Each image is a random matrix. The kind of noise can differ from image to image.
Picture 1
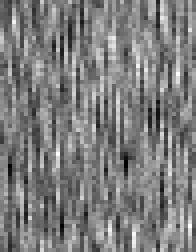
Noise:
streaked along the columns
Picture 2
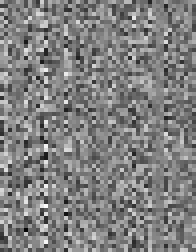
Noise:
columns of uneven size
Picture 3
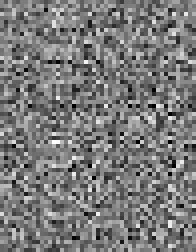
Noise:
low rank plus noise
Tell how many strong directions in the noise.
three or four
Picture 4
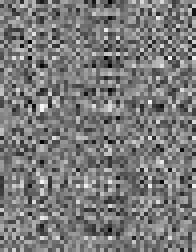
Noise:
low rank plus noise
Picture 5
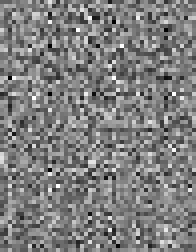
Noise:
low rank plus noise
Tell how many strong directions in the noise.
five to eight
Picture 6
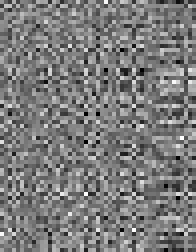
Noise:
low rank plus noise
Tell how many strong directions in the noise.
one
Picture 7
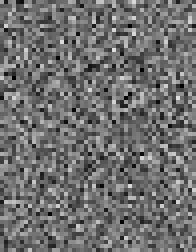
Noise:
low rank plus noise
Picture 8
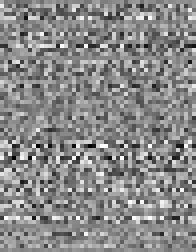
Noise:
rows of uneven size
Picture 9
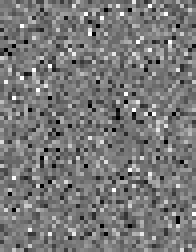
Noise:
heavy tails
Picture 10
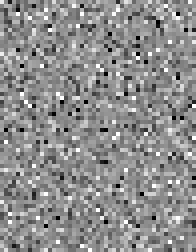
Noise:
heavy tails
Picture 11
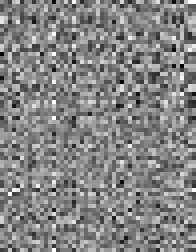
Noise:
low rank plus noise
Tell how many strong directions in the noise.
one
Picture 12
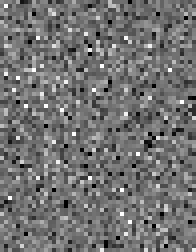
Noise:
heavy tails
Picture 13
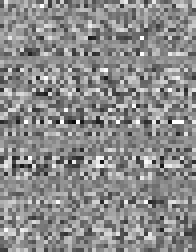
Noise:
rows of uneven size
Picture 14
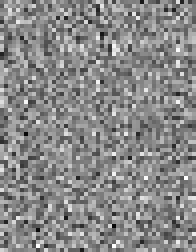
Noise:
low rank plus noise
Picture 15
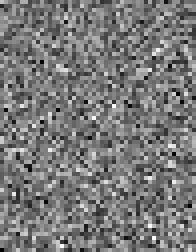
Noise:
independent entries
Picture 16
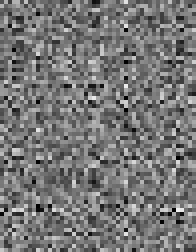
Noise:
low rank plus noise
